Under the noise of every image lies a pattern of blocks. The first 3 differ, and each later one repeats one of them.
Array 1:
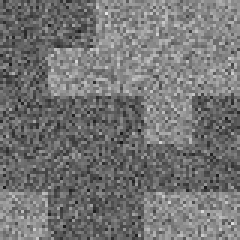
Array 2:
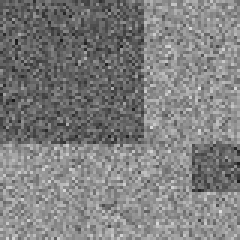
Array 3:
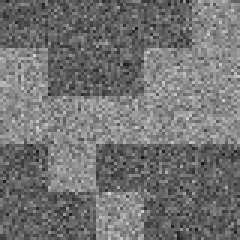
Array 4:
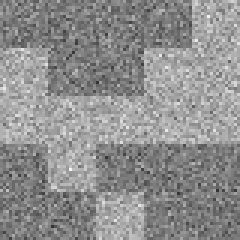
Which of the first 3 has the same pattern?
3
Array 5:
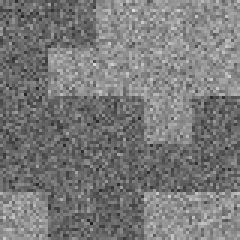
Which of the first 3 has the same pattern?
1
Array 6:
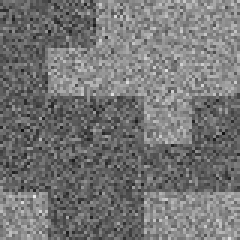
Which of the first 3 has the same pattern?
1
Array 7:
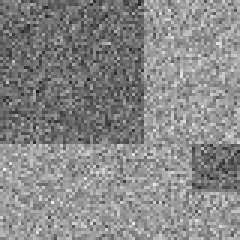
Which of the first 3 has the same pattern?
2
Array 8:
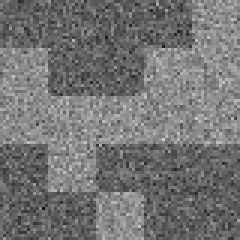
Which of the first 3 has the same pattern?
3
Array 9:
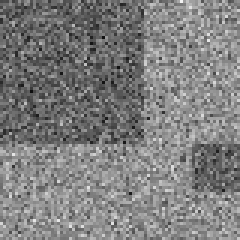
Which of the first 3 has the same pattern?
2
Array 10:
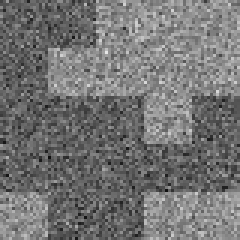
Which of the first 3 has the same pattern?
1
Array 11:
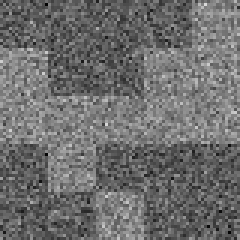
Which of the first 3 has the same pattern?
3
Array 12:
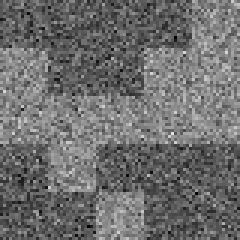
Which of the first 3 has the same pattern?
3
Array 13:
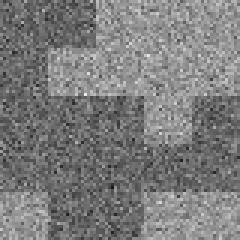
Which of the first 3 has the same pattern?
1
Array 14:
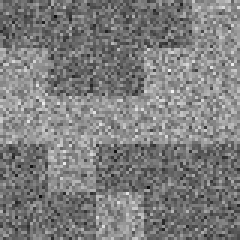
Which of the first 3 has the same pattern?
3
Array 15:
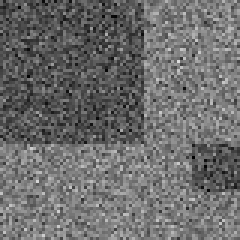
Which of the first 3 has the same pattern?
2
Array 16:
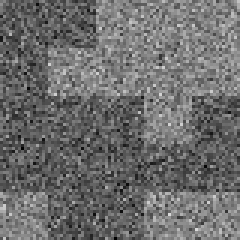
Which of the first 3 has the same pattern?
1
